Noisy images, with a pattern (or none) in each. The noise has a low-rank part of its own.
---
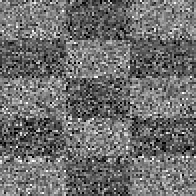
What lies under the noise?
a checkerboard
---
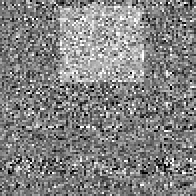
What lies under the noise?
one block
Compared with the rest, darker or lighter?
lighter
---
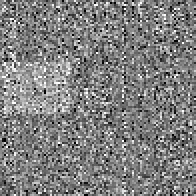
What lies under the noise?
one block
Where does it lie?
middle left
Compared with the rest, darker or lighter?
lighter
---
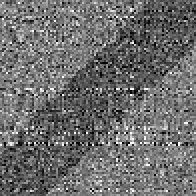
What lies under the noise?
a diagonal band
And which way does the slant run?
bottom left to top right
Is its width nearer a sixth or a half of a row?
a half
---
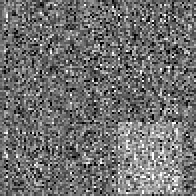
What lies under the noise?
one block
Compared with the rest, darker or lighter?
lighter
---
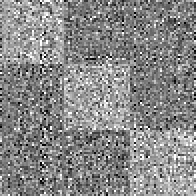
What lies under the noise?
blocks along the diagonal
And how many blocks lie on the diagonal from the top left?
3
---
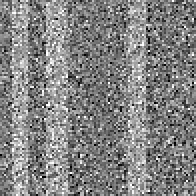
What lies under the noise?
bands of columns
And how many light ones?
3
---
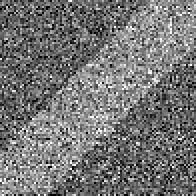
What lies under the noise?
a diagonal band
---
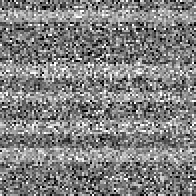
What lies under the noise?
bands of rows
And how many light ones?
5
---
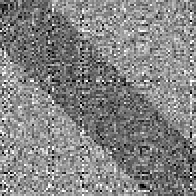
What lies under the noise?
a diagonal band
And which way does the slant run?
top left to bottom right
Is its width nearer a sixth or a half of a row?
a half
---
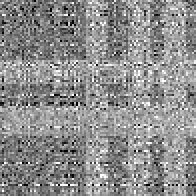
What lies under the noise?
bands of rows crossing bands of columns
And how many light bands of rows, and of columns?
2 and 3
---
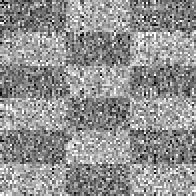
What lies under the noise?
a checkerboard
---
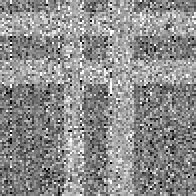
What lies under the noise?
bands of rows crossing bands of columns
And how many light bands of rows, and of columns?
2 and 2
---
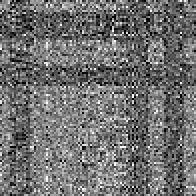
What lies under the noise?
bands of rows crossing bands of columns
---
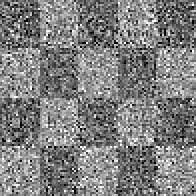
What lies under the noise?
a checkerboard
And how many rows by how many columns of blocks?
4 by 5
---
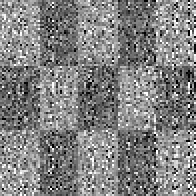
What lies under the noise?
a checkerboard
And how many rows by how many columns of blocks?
3 by 5
